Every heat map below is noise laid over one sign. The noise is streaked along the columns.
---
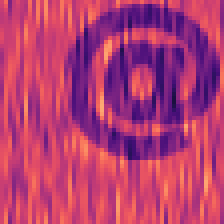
at sign
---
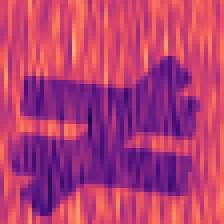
not-equal sign
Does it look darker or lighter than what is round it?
darker
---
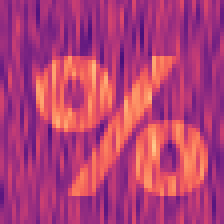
percent sign
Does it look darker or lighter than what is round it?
lighter
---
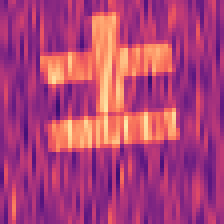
plus-minus sign
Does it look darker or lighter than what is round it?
lighter
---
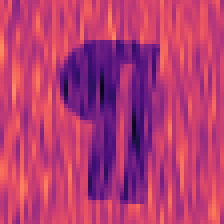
pilcrow
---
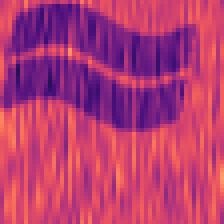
approximately sign
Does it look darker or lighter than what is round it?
darker
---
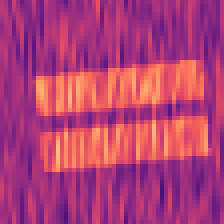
equals sign
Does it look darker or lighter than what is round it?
lighter
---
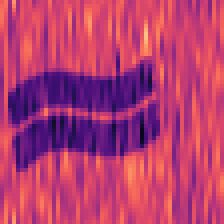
approximately sign
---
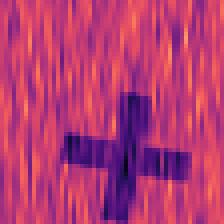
plus sign
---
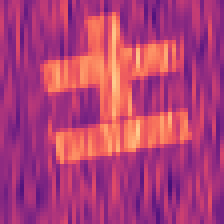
plus-minus sign
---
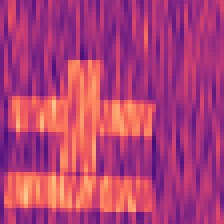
plus-minus sign
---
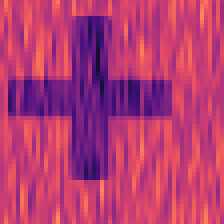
plus sign
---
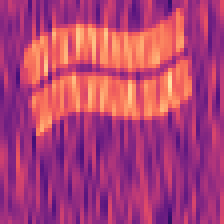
approximately sign
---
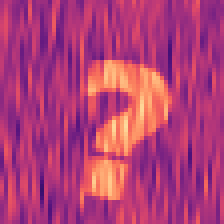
question mark
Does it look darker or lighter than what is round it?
lighter
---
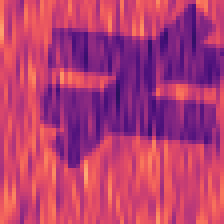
not-equal sign
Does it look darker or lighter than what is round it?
darker
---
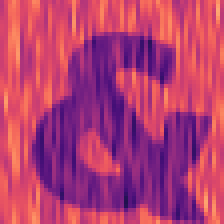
ampersand
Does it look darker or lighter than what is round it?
darker
